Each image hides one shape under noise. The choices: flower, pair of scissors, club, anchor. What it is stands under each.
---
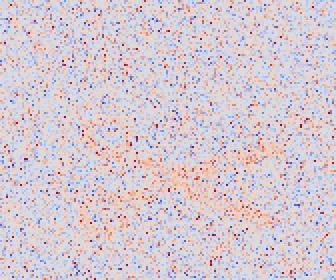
pair of scissors
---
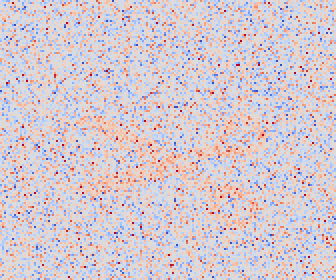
pair of scissors
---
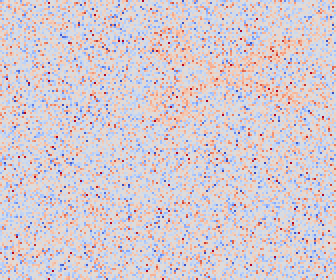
pair of scissors
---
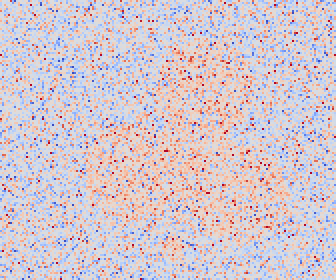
club
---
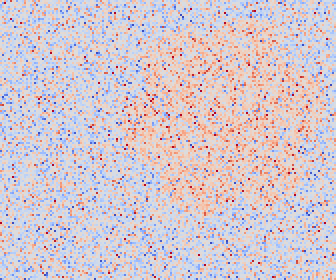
flower
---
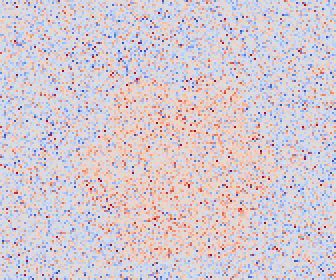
flower
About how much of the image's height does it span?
two thirds
